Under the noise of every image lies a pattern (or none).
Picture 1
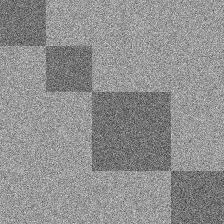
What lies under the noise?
blocks along the diagonal
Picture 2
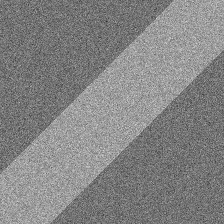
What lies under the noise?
a diagonal band
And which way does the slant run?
bottom left to top right
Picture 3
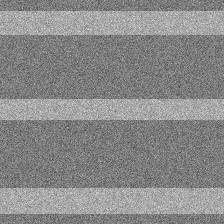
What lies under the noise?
bands of rows
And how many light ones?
3
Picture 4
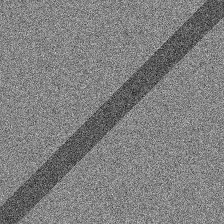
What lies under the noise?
a diagonal band
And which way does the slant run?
bottom left to top right
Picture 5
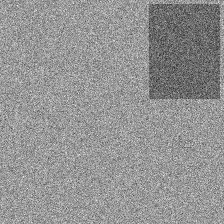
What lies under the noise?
one block
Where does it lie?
top right
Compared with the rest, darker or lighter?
darker
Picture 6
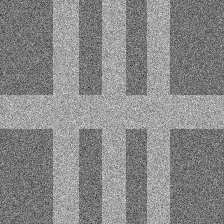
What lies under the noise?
bands of rows crossing bands of columns
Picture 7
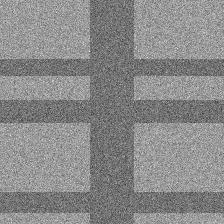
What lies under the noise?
bands of rows crossing bands of columns
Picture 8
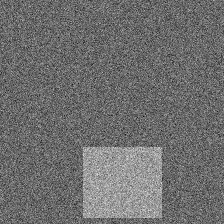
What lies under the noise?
one block
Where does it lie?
bottom middle
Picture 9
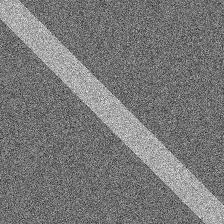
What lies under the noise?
a diagonal band
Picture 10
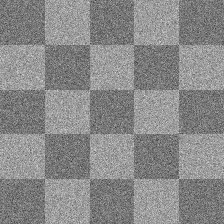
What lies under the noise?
a checkerboard
